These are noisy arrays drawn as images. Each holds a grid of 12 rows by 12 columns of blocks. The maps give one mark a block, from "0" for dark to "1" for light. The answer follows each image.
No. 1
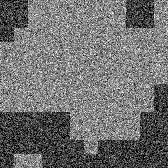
0 0 1 1 1 1 1 1 1 0 0 1
0 0 1 1 1 1 1 1 1 0 0 1
0 1 1 1 1 1 1 1 1 1 1 1
1 1 1 1 1 1 1 1 1 1 1 1
1 1 1 1 1 1 1 1 1 1 1 1
1 1 1 1 1 1 1 1 1 1 1 1
1 1 1 1 1 1 1 1 1 1 1 0
1 1 1 1 1 1 1 1 1 1 1 0
0 0 0 0 0 1 1 1 1 1 0 0
0 0 0 0 0 1 1 1 1 1 0 0
0 0 0 0 0 0 1 0 0 0 0 0
0 1 1 0 0 0 0 0 0 0 0 0
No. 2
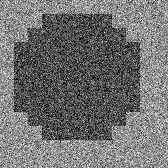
1 1 1 1 1 1 1 1 1 1 1 1
1 1 1 0 0 0 0 0 1 1 1 1
1 1 0 0 0 0 0 0 0 1 1 1
1 0 0 0 0 0 0 0 0 0 1 1
1 0 0 0 0 0 0 0 0 0 1 1
1 0 0 0 0 0 0 0 0 0 1 1
1 0 0 0 0 0 0 0 0 0 1 1
1 0 0 0 0 0 0 0 0 0 1 1
1 1 0 0 0 0 0 0 0 1 1 1
1 1 1 0 0 0 0 0 1 1 1 1
1 1 1 1 1 1 1 1 1 1 1 1
1 1 1 1 1 1 1 1 1 1 1 1
